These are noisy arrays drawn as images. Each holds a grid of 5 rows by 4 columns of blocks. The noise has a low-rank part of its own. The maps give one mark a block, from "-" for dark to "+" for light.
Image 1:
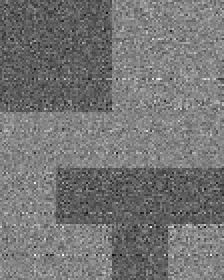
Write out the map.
- - + +
- - + +
+ + + +
+ - - -
+ + - +
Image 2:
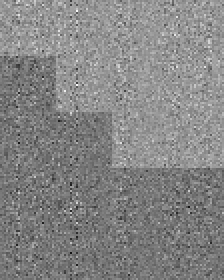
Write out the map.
+ + + +
- + + +
- - + +
- - - -
- - - -
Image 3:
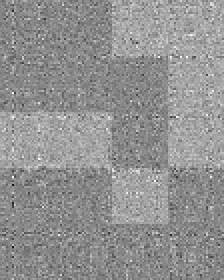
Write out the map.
- - + +
- - - +
+ + - +
- - + -
- - - -
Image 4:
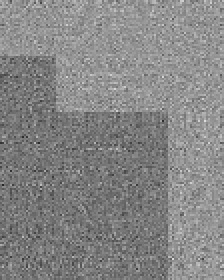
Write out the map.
+ + + +
- + + +
- - - +
- - - +
- - - +
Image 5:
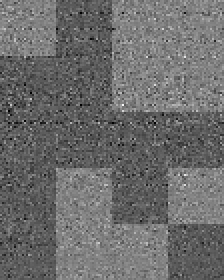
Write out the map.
+ - + +
- - + +
- - - -
- + - +
- + + -
